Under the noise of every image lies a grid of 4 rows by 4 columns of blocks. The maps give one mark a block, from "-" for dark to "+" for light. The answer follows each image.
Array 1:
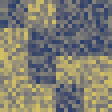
- + - -
+ - - -
+ - + +
+ + - +
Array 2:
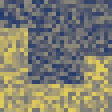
- - - -
+ - - -
+ - - +
+ + + +
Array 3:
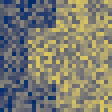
- - + +
- + + +
- + + +
- - + +
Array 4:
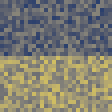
- - - -
- - - -
+ + + +
+ + + +
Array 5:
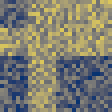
- + + +
+ + + +
- + - -
- + - -
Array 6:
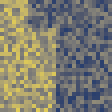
+ - - -
+ + - -
+ + - -
+ + - -
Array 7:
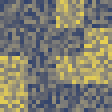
- - + -
- - - +
+ - + +
+ - - -
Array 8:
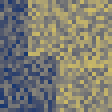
- + + +
- + + +
- - + +
- - + +
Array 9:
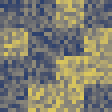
- - + -
+ - - +
- - + +
- + + -
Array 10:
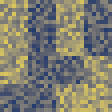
+ - + -
+ - + -
+ - - +
- - + +
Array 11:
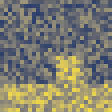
- - - -
- - - -
- - + -
+ + + +
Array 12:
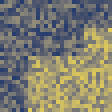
- - - -
- - - +
- + + +
- + + +
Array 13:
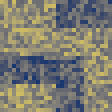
+ + - -
+ + + +
- - - +
+ + - +
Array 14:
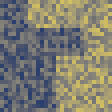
- + + +
- - - +
- - + +
- - + +
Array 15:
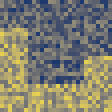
- - - -
+ - - -
+ - - +
+ + + +
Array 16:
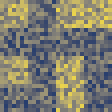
+ - + +
- - - -
+ - + -
- - + -
